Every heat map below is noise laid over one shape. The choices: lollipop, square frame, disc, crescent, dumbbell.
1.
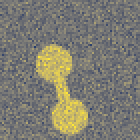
dumbbell
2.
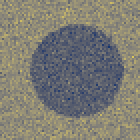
disc
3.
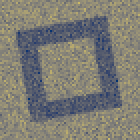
square frame
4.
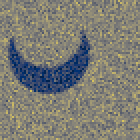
crescent
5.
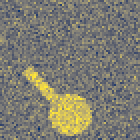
lollipop
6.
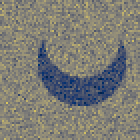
crescent
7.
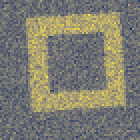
square frame
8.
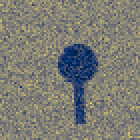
lollipop
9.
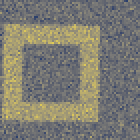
square frame
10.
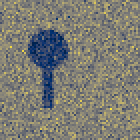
lollipop
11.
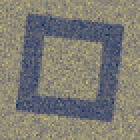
square frame
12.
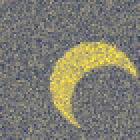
crescent
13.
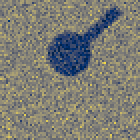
lollipop
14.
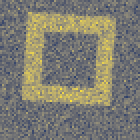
square frame
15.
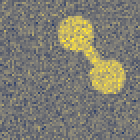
dumbbell
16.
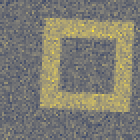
square frame
